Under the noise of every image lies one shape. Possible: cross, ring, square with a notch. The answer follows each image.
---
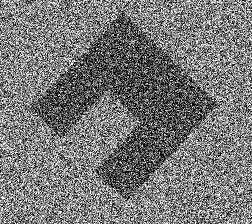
square with a notch
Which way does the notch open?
down and left
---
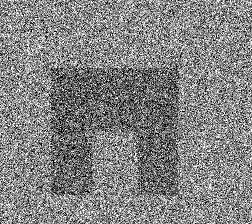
square with a notch
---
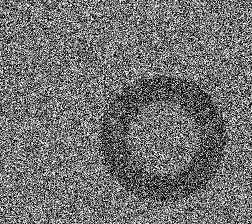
ring
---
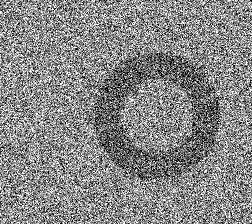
ring
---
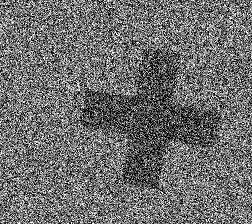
cross
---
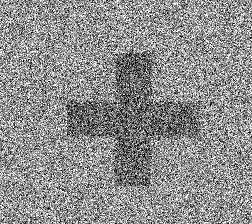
cross
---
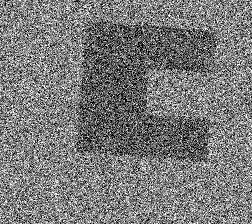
square with a notch
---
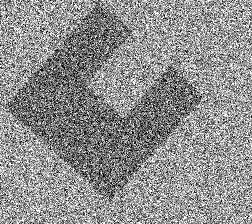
square with a notch
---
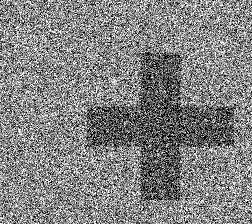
cross
